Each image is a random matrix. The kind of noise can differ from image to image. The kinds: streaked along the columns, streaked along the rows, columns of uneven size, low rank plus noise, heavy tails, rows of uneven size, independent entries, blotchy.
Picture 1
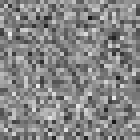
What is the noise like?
low rank plus noise
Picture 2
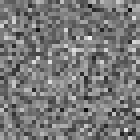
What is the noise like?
independent entries
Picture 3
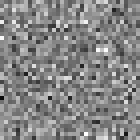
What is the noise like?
low rank plus noise
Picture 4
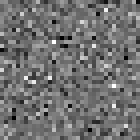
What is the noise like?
heavy tails
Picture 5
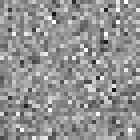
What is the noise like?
heavy tails
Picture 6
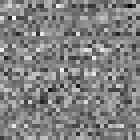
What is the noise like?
rows of uneven size
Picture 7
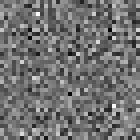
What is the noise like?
low rank plus noise
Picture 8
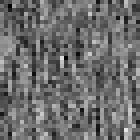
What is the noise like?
streaked along the columns
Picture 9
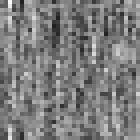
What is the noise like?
streaked along the columns
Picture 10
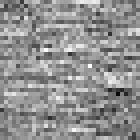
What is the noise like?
streaked along the rows
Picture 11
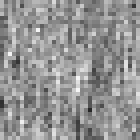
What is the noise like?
streaked along the columns
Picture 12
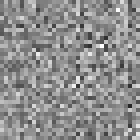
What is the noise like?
low rank plus noise
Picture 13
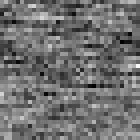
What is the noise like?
streaked along the rows
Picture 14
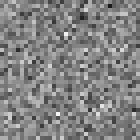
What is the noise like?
independent entries
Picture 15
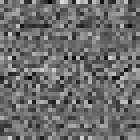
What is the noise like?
rows of uneven size
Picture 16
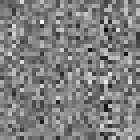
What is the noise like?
columns of uneven size
